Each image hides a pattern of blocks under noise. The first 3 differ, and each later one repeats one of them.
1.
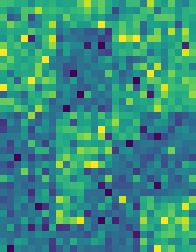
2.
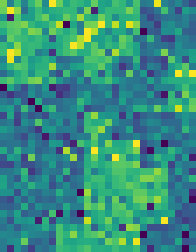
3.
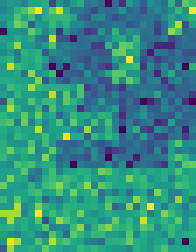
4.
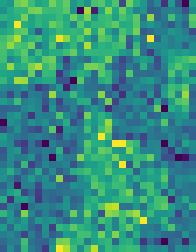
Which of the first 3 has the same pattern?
2
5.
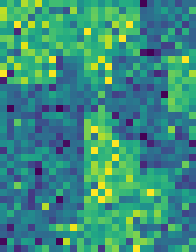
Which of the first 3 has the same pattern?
2
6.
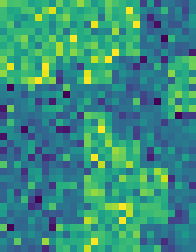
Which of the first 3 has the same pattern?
2
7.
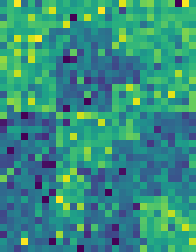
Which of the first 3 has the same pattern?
1
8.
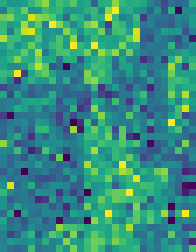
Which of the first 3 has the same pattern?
2
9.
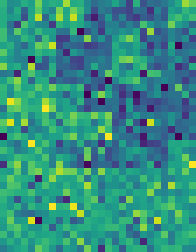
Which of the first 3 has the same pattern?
3
